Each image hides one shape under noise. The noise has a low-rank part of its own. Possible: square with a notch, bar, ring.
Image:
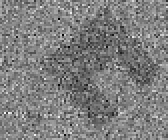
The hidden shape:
square with a notch
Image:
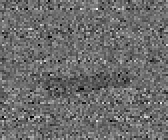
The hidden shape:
bar
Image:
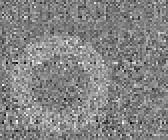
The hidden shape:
ring
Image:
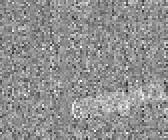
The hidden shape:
bar
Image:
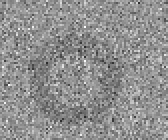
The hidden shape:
ring
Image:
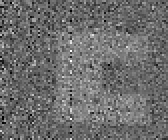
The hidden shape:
square with a notch
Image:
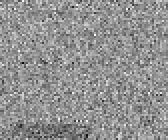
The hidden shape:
bar
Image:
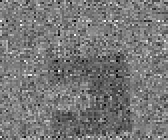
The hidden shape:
square with a notch
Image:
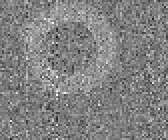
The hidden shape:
ring
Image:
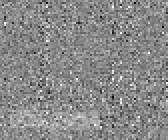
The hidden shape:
bar
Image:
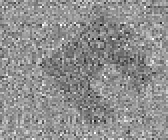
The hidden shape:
square with a notch
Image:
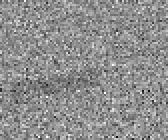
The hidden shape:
bar
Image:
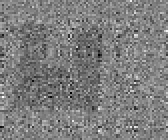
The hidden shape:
square with a notch
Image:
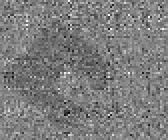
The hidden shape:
square with a notch
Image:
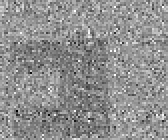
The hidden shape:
square with a notch
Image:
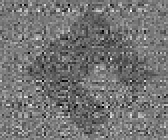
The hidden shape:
square with a notch
